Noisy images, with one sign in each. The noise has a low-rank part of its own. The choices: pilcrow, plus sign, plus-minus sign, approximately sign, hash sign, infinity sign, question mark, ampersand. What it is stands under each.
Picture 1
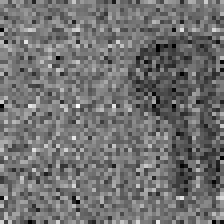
pilcrow
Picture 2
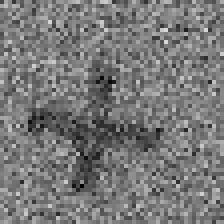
plus sign
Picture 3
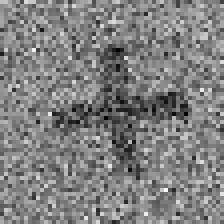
plus sign
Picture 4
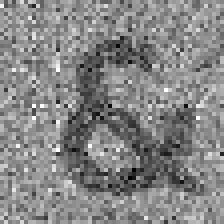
ampersand
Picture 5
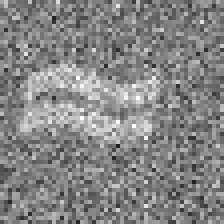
approximately sign
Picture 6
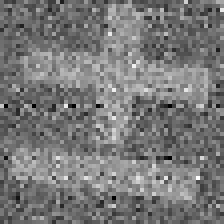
plus-minus sign
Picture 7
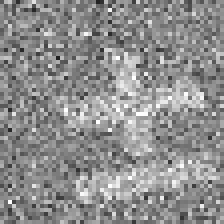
plus-minus sign
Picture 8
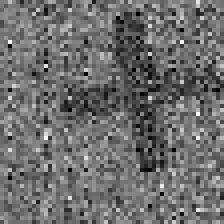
plus sign
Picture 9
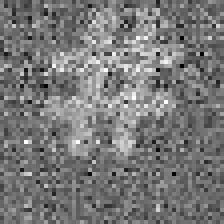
hash sign
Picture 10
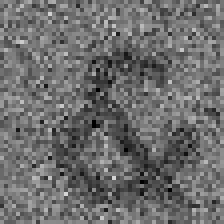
ampersand
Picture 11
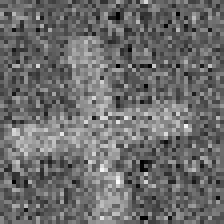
plus sign
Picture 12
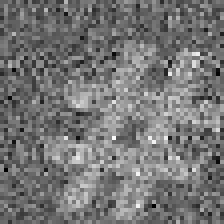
hash sign
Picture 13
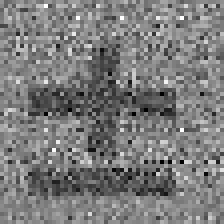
plus-minus sign
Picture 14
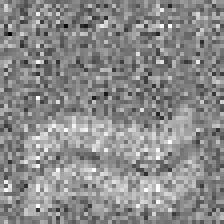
approximately sign
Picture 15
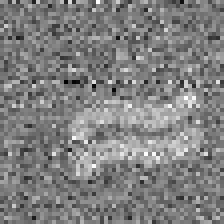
approximately sign
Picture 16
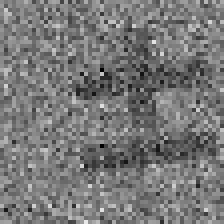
plus-minus sign
